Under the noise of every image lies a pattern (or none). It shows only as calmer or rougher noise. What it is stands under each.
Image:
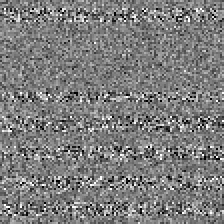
bands of rows
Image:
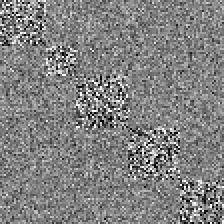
blocks along the diagonal
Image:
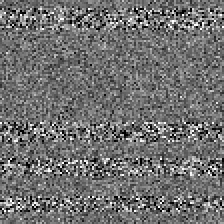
bands of rows
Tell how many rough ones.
4
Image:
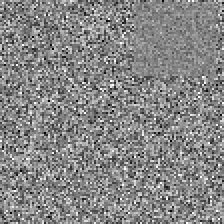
one block
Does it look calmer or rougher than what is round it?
calmer
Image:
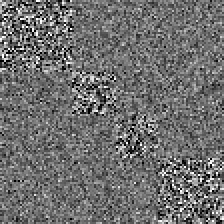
blocks along the diagonal
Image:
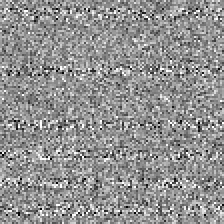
bands of rows
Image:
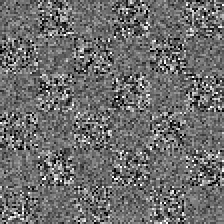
a checkerboard
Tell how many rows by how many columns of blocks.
6 by 6
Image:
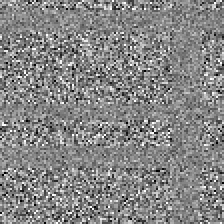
bands of rows crossing bands of columns
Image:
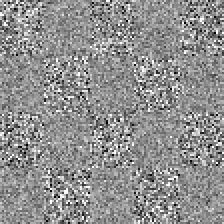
a checkerboard
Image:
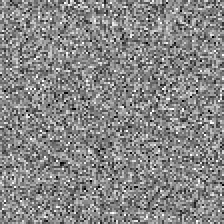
only noise
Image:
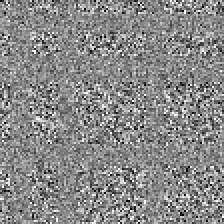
bands of rows crossing bands of columns
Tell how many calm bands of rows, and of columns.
3 and 3
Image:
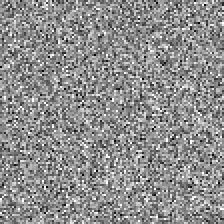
only noise
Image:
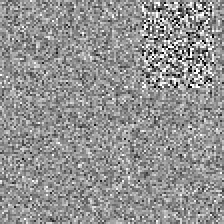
one block
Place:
top right
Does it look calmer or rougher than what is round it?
rougher
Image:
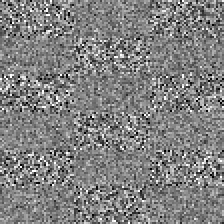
a checkerboard
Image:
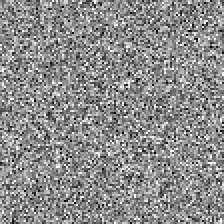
only noise
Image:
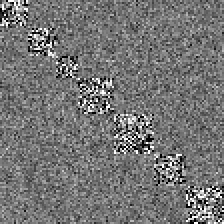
blocks along the diagonal
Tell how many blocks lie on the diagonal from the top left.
7
